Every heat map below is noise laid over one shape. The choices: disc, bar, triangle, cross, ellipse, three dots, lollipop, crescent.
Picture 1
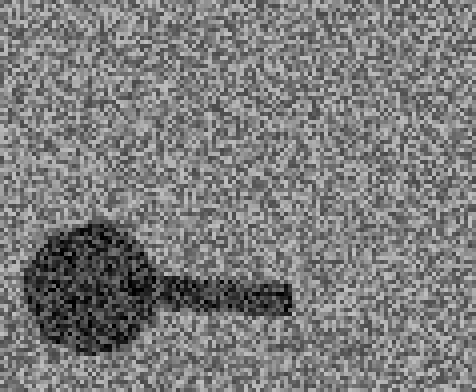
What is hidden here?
dark lollipop
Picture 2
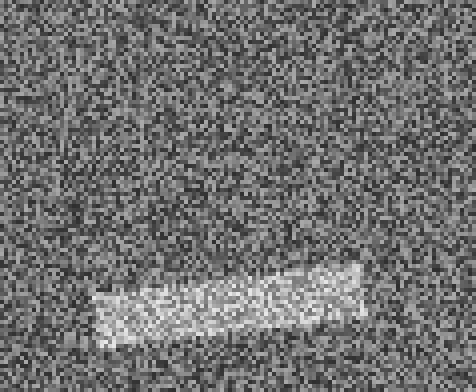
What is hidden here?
light bar
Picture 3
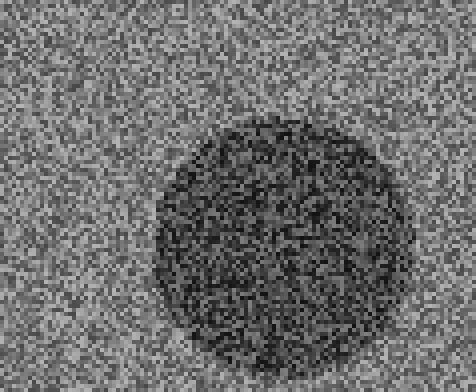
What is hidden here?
dark disc
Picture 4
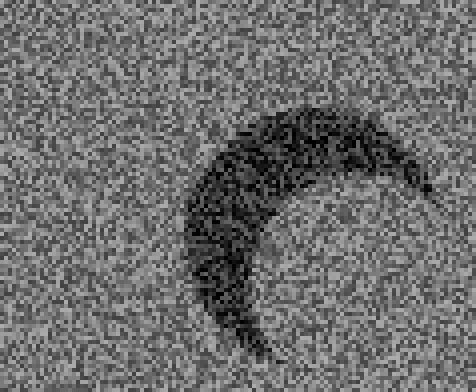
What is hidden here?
dark crescent
